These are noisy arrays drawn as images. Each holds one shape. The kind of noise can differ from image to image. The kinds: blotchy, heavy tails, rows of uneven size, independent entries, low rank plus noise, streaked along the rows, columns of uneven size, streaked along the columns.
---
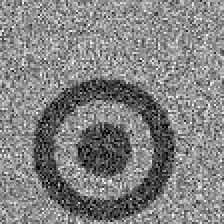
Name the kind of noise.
low rank plus noise
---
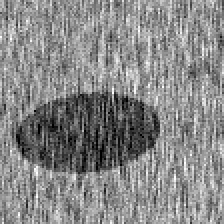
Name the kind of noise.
streaked along the columns
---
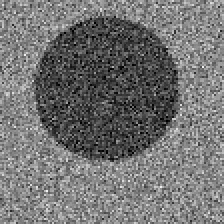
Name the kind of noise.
independent entries
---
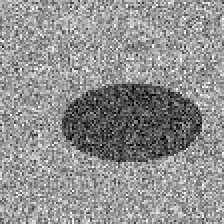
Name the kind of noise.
low rank plus noise
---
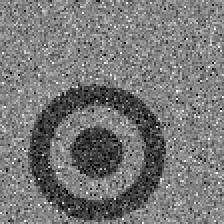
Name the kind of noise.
heavy tails
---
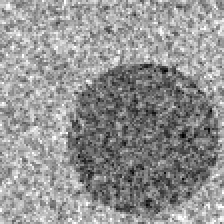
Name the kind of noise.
blotchy
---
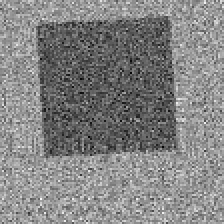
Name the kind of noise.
low rank plus noise
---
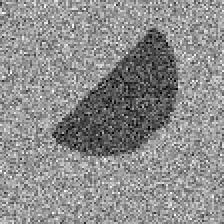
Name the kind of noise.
independent entries
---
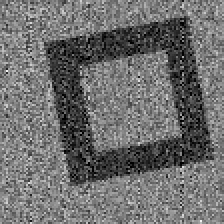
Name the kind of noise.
columns of uneven size
